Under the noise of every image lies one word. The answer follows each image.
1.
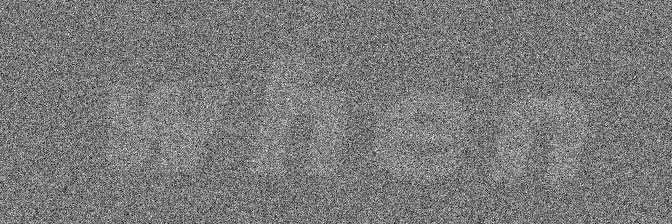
when
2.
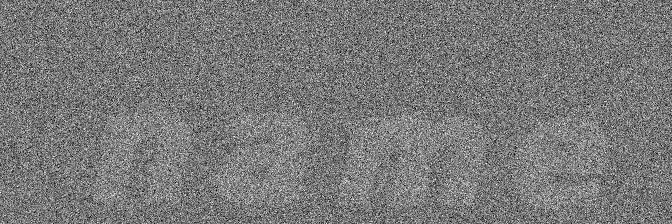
name
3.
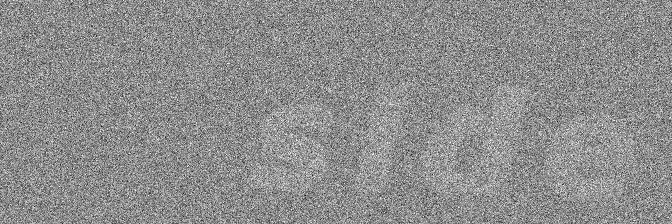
side
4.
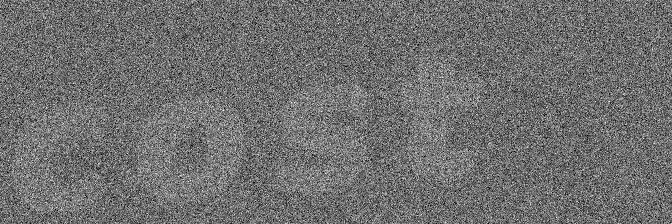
cost
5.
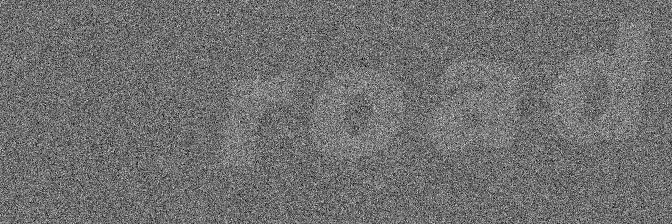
road
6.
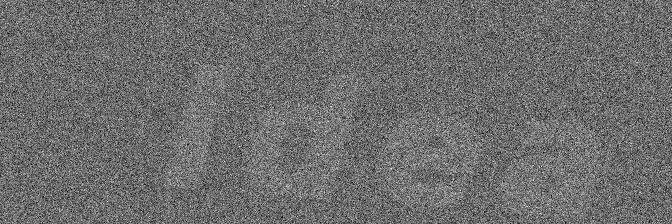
idea
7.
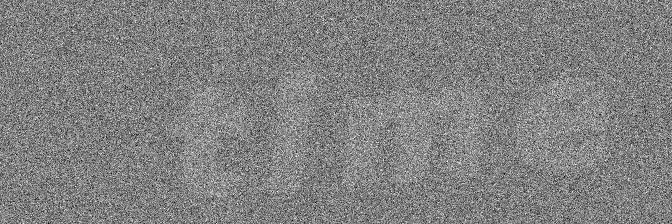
time
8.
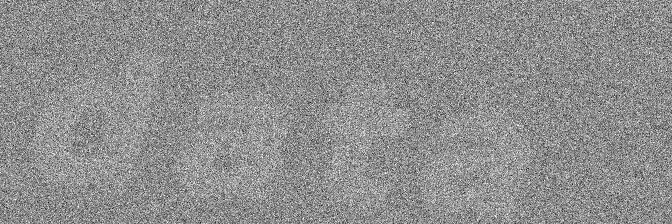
data
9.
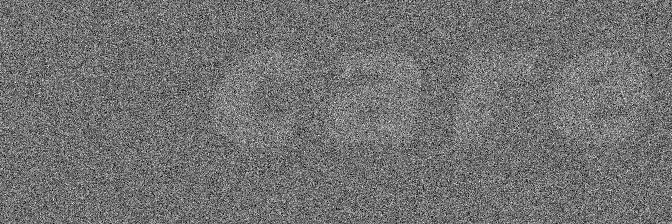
care
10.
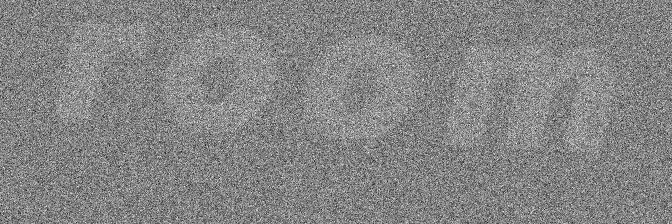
room
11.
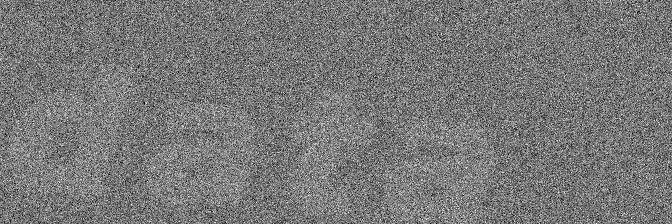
data
